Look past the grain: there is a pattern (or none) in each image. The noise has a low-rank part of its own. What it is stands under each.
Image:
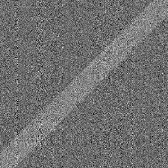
a diagonal band
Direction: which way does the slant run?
bottom left to top right
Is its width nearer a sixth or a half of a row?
a sixth
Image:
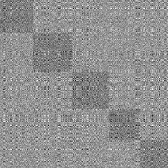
blocks along the diagonal
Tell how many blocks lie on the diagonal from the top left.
5
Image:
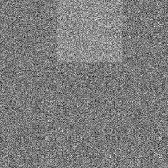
one block
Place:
top middle
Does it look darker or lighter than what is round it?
lighter
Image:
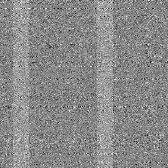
bands of columns
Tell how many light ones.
2
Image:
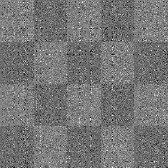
a checkerboard
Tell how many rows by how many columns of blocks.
4 by 5
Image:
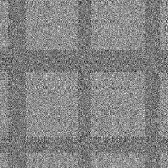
bands of rows crossing bands of columns
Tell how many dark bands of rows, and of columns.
2 and 3
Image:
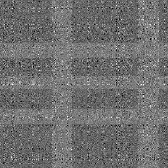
bands of rows crossing bands of columns
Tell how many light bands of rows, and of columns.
3 and 2
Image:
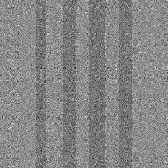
bands of columns
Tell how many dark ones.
4
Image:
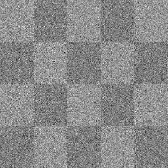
a checkerboard
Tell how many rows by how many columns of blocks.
4 by 5
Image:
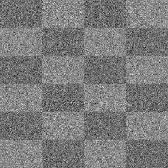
a checkerboard
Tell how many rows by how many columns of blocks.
6 by 4
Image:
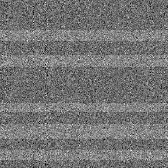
bands of rows
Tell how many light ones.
5
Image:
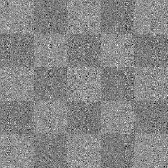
a checkerboard
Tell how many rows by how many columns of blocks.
5 by 5
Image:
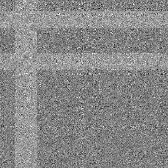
bands of rows crossing bands of columns
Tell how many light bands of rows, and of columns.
2 and 1
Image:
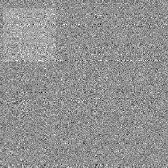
one block
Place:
top left
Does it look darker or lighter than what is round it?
lighter
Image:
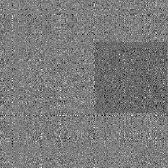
one block
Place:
middle right
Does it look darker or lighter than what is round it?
darker
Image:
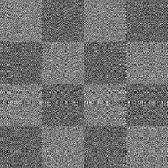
a checkerboard
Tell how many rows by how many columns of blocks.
4 by 4
